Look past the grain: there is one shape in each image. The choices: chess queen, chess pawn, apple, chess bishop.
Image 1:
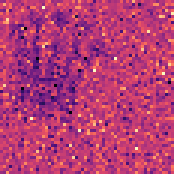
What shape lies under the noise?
chess queen
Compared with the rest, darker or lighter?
darker
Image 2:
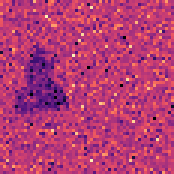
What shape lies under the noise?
chess pawn
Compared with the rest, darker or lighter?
darker
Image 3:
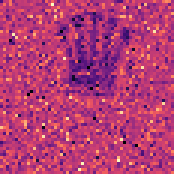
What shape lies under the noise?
chess queen
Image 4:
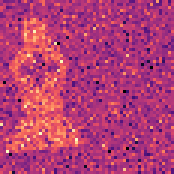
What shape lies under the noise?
chess bishop
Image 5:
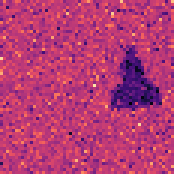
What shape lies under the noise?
chess pawn
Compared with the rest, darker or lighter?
darker
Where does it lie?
middle right
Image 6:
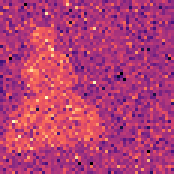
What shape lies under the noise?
chess pawn
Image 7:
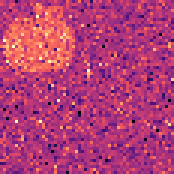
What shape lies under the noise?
apple
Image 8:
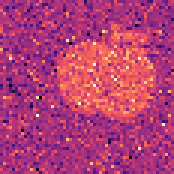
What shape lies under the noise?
apple
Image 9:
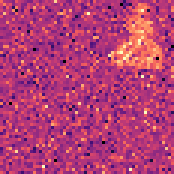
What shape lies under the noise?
chess pawn
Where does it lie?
top right
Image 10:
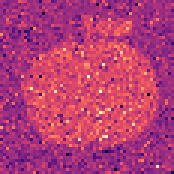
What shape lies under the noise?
apple
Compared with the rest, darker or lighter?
lighter
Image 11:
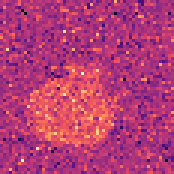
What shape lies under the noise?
apple
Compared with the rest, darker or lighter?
lighter
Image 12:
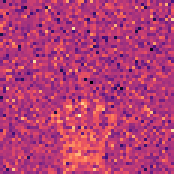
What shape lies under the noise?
chess queen
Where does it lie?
bottom middle
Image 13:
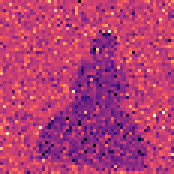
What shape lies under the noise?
chess pawn
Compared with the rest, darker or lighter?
darker
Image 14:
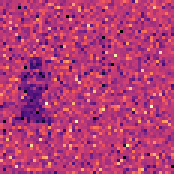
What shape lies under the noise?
chess bishop
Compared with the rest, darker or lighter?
darker
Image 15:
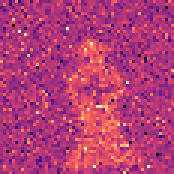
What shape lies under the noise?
chess bishop
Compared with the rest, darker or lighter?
lighter
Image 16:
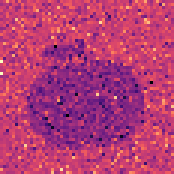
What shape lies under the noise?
apple
